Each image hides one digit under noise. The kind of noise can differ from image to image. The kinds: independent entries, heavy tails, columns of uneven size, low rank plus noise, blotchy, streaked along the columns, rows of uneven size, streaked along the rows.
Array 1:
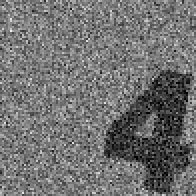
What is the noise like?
independent entries
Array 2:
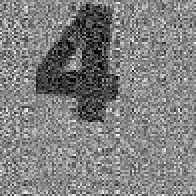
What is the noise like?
low rank plus noise
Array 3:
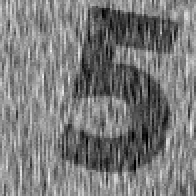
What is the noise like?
streaked along the columns
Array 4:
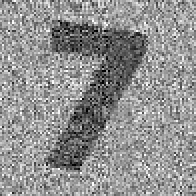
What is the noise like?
low rank plus noise
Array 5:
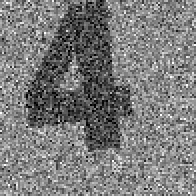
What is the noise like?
independent entries
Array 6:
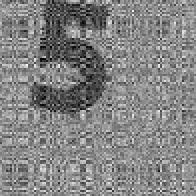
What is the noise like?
low rank plus noise
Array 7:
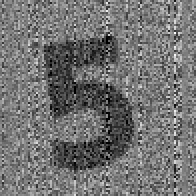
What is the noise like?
columns of uneven size
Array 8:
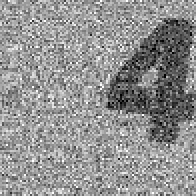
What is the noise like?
low rank plus noise
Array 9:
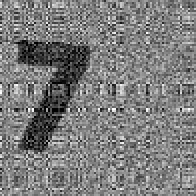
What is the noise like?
low rank plus noise
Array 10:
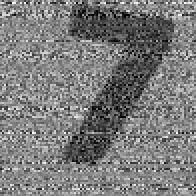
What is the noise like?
rows of uneven size
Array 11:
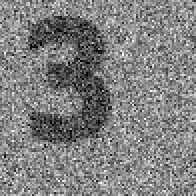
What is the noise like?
independent entries
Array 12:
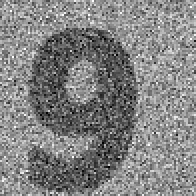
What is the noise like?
independent entries
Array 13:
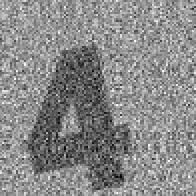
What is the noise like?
low rank plus noise
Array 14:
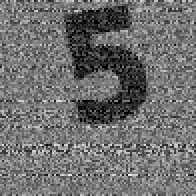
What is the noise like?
rows of uneven size
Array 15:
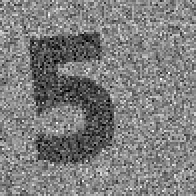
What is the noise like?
independent entries
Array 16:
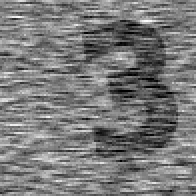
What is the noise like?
streaked along the rows
